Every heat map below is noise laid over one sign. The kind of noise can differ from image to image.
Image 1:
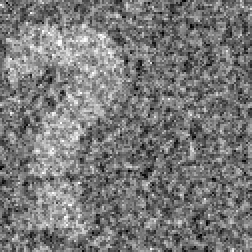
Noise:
blotchy
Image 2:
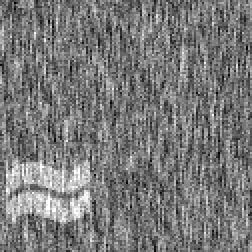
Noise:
streaked along the columns
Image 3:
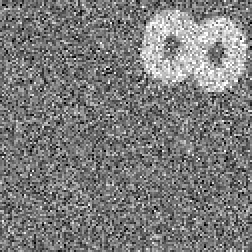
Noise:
low rank plus noise
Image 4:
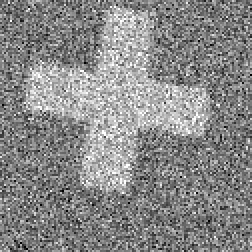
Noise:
independent entries
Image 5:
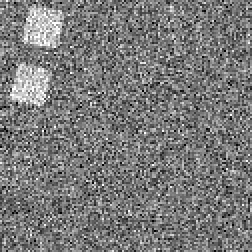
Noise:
low rank plus noise
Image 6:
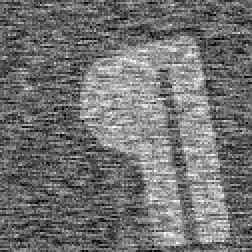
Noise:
streaked along the rows
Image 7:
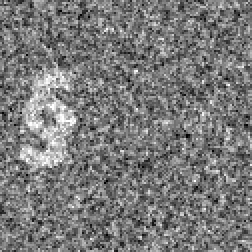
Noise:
blotchy
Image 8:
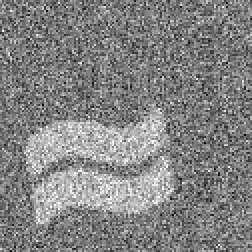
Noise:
low rank plus noise
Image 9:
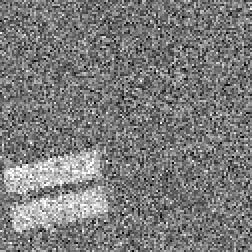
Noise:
independent entries
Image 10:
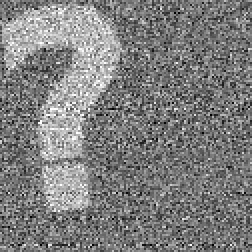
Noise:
rows of uneven size
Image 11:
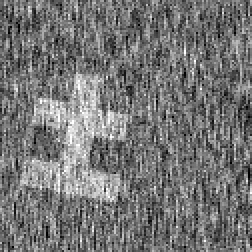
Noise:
streaked along the columns
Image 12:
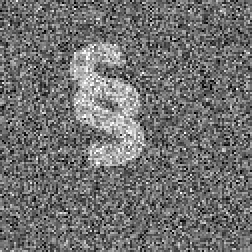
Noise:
low rank plus noise
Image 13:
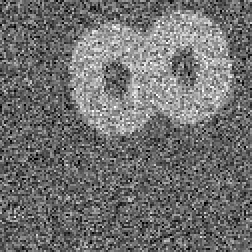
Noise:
low rank plus noise
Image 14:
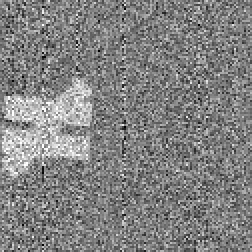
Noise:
columns of uneven size
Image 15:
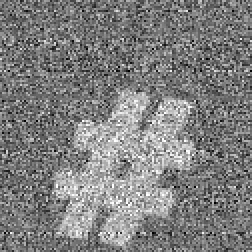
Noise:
rows of uneven size
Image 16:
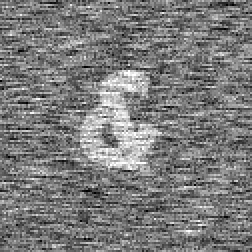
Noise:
streaked along the rows
